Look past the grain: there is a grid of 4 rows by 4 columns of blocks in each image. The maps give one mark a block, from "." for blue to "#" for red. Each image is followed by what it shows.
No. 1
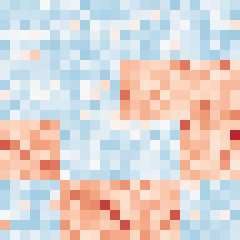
. . . .
. . # #
# . . #
. # # .
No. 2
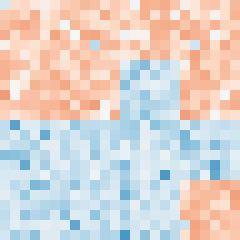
# # # #
# # . #
. . . .
. . . #
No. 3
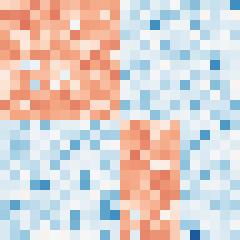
# # . .
# # . .
. . # .
. . # .
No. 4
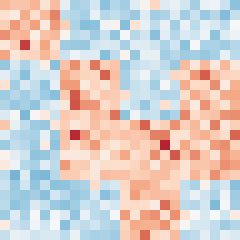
# . . .
. # . #
. # # #
. . # .
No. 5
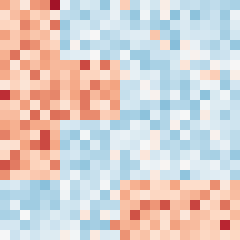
# . . .
# # . .
# . . .
. . # #
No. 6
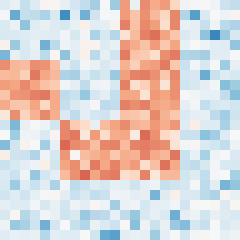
. . # .
# . # .
. # # .
. . . .
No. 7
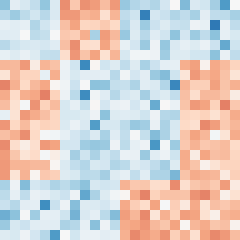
. # . .
# . . #
# . . #
. . # #
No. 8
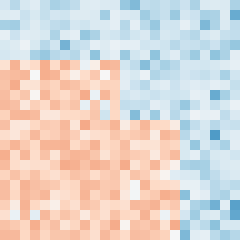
. . . .
# # . .
# # # .
# # # .
